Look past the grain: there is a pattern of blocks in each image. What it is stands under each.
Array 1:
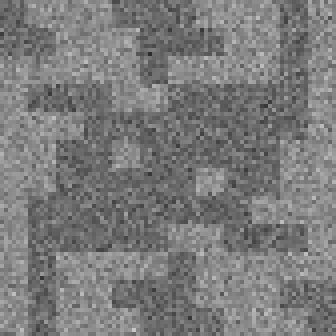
the same after a half turn
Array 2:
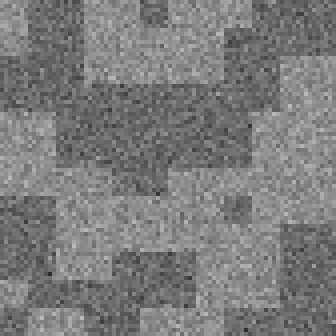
no symmetry
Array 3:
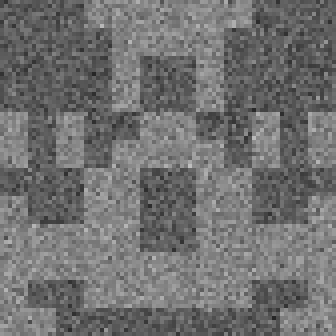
left and right mirror each other
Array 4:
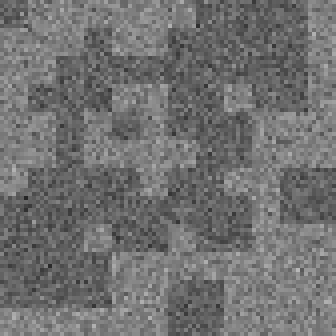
mirrored about the diagonal from the top left
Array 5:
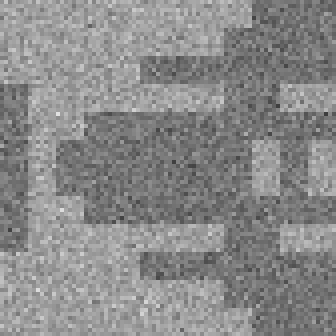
top and bottom mirror each other
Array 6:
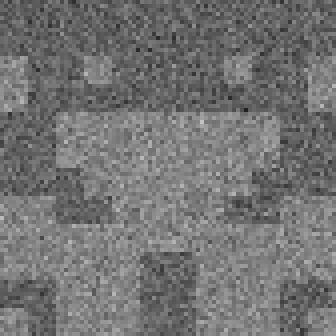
left and right mirror each other
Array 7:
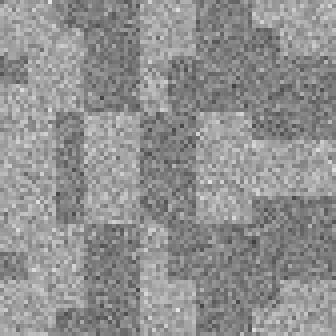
top and bottom mirror each other
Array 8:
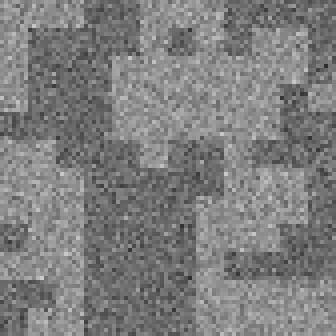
no symmetry
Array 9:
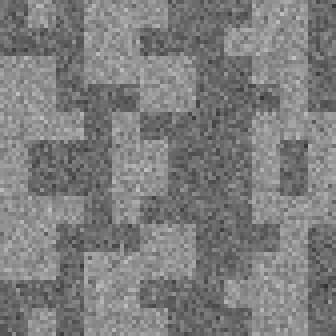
top and bottom mirror each other
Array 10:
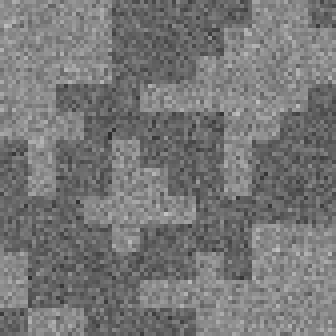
mirrored about the diagonal from the bottom left
